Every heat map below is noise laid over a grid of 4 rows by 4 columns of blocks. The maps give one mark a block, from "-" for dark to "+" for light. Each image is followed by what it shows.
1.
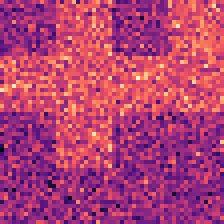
- + - +
+ + + +
- + - -
- - - -
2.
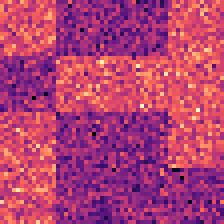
+ - - +
- + + +
+ - - +
+ - - -
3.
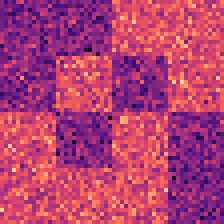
- - + +
- + - +
+ - + -
+ + + -
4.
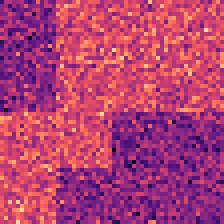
- + + +
- + + +
+ + - -
+ - - -
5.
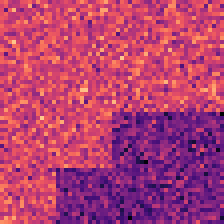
+ + + +
+ + + +
+ + - -
+ - - -
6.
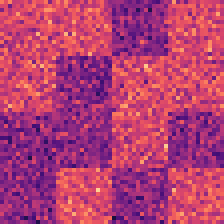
+ + - +
+ - + +
- - + -
- + - +
